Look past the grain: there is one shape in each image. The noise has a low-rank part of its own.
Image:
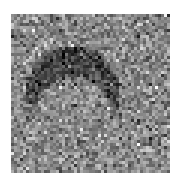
crescent
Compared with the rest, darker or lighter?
darker
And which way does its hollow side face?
down
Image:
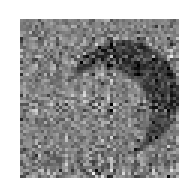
crescent
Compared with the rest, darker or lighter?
darker
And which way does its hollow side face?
down and left
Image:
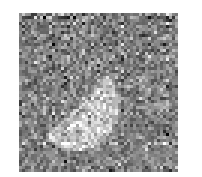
half disc
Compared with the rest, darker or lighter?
lighter
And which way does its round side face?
down and right
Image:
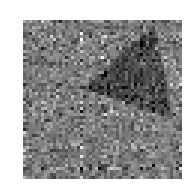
triangle
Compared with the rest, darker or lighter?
darker
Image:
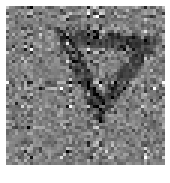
triangle frame
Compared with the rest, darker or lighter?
darker
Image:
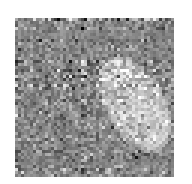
ellipse
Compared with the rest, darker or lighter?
lighter
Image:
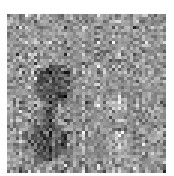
dumbbell
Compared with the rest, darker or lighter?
darker
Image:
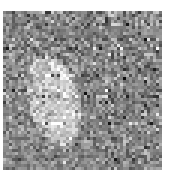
ellipse
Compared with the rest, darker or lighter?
lighter
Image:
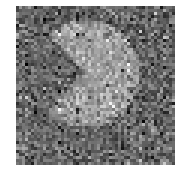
disc with a wedge cut out
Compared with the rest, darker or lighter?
lighter
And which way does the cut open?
left
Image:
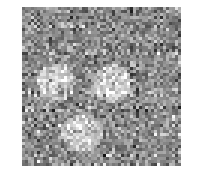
three dots
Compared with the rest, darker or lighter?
lighter
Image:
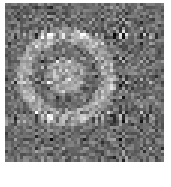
bullseye
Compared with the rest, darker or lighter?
lighter
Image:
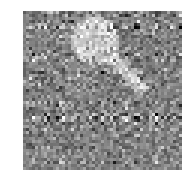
lollipop
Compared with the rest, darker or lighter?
lighter
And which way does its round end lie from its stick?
up and left
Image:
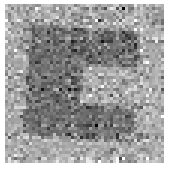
square with a notch
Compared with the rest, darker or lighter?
darker
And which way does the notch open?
right
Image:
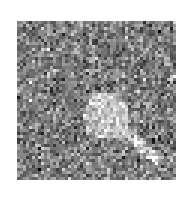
lollipop
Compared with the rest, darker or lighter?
lighter
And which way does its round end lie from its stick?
up and left
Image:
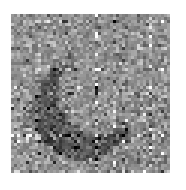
crescent
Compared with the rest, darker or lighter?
darker
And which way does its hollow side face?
up and right
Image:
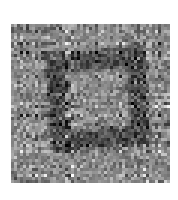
square frame
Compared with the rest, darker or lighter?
darker
